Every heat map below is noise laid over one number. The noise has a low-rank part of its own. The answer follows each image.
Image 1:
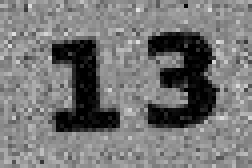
13
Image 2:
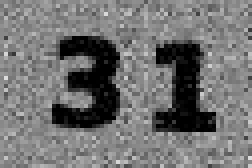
31
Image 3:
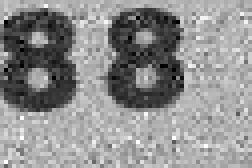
88
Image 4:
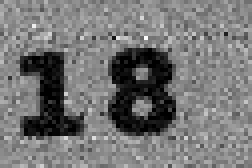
18
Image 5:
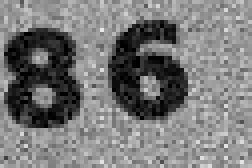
86
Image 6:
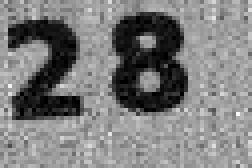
28
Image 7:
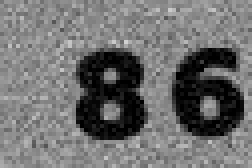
86
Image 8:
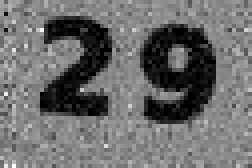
29
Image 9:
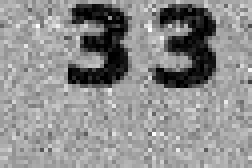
33
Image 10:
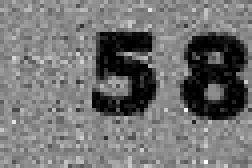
58
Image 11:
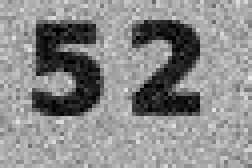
52
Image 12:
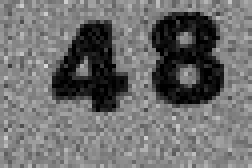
48
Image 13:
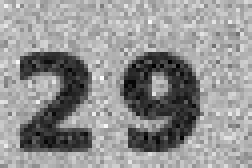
29
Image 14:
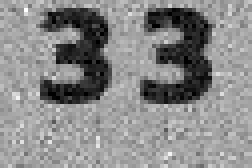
33
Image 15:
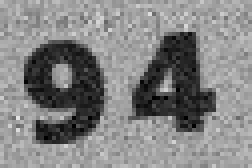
94
